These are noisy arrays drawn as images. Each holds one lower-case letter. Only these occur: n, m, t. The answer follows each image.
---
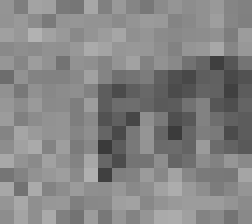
m
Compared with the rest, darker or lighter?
darker
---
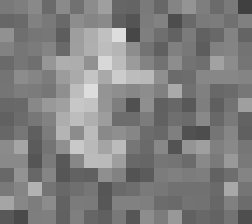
t
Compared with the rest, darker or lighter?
lighter
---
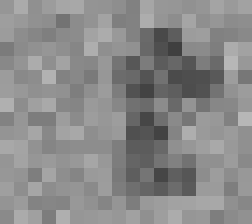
t
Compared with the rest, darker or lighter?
darker
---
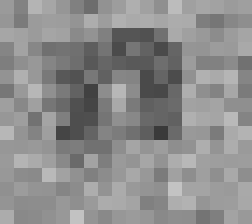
n
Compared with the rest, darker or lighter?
darker
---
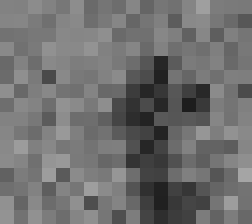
t
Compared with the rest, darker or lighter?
darker
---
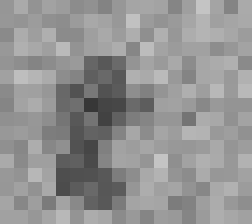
t
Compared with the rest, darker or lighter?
darker
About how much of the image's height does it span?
two thirds
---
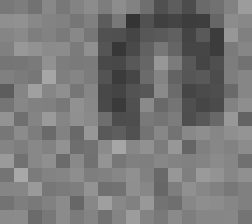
n
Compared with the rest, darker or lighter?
darker
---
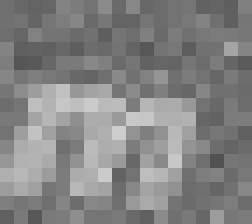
m
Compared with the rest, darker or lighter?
lighter
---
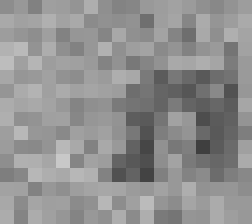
n
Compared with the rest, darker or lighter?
darker
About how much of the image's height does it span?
half
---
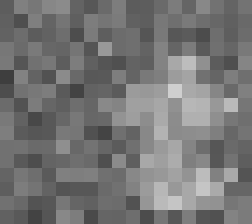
t
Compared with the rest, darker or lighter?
lighter
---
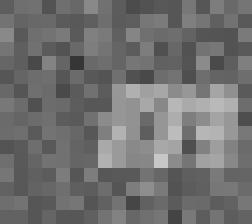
m
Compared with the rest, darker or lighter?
lighter
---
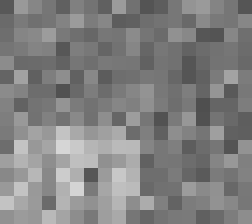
m
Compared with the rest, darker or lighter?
lighter
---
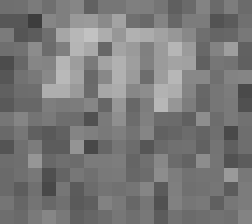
m
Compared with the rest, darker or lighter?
lighter
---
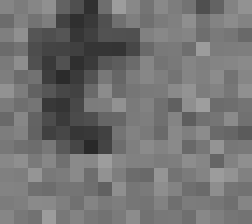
t
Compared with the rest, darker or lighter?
darker
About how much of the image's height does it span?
two thirds
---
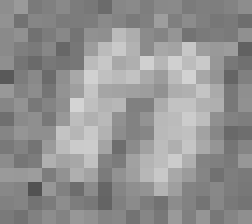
n
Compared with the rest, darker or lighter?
lighter
